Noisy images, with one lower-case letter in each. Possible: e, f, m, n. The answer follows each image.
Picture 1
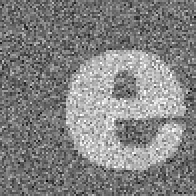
light e
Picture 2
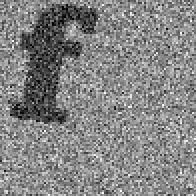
dark f
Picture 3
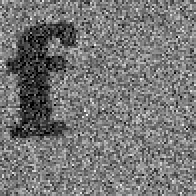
dark f
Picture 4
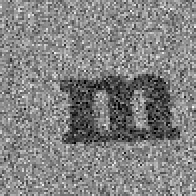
dark m
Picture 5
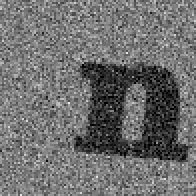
dark n
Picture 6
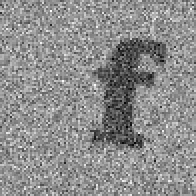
dark f
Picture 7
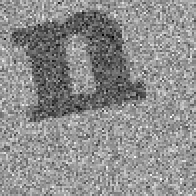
dark n
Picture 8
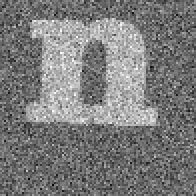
light n
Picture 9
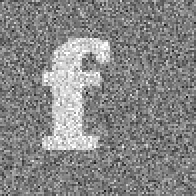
light f
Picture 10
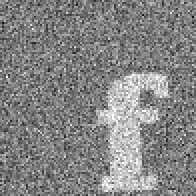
light f
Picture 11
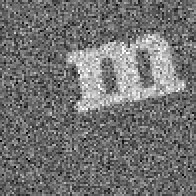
light m
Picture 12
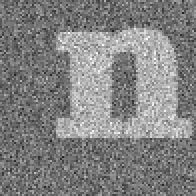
light n
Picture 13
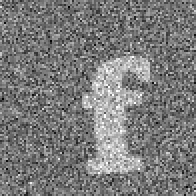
light f
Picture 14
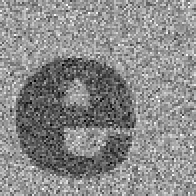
dark e
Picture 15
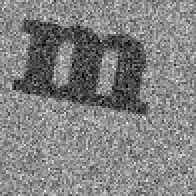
dark m
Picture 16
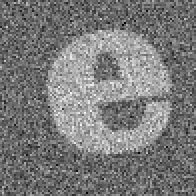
light e
